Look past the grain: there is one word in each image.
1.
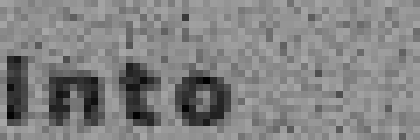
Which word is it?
into
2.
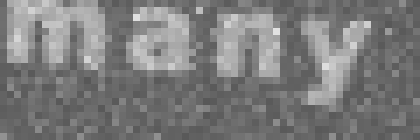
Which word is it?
many
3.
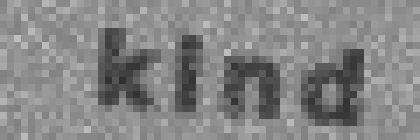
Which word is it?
kind
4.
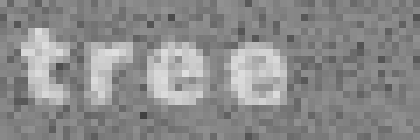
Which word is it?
tree
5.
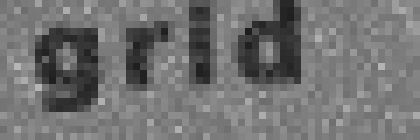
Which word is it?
grid
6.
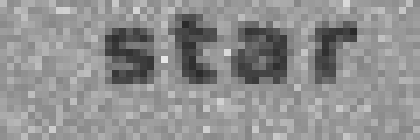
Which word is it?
star
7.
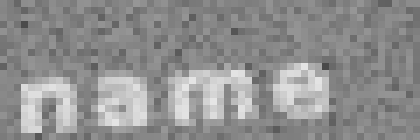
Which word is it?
name
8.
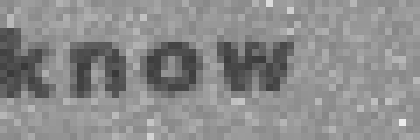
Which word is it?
know
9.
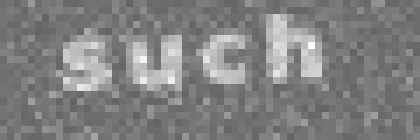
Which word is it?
such
